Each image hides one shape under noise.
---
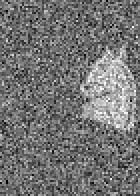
chess knight
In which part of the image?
middle right
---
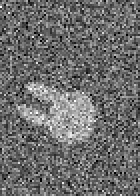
rabbit's head
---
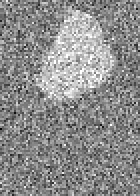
cloud
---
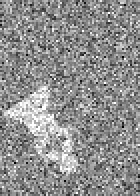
chess bishop
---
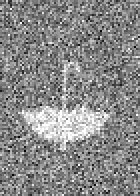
umbrella
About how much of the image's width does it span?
two thirds
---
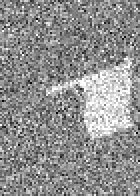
flag
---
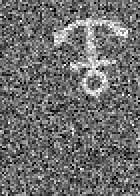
anchor
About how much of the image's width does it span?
half
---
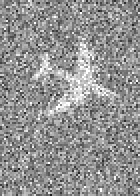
airplane
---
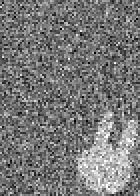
rabbit's head
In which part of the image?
bottom right
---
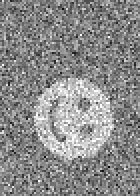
smiling face
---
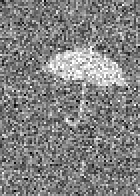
umbrella
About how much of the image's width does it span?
two thirds
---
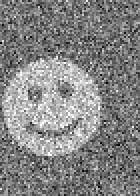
smiling face
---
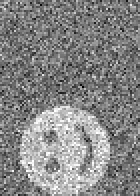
smiling face
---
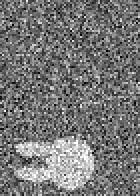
rabbit's head
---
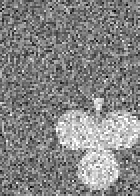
club
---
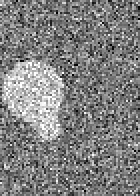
light bulb
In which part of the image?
middle left
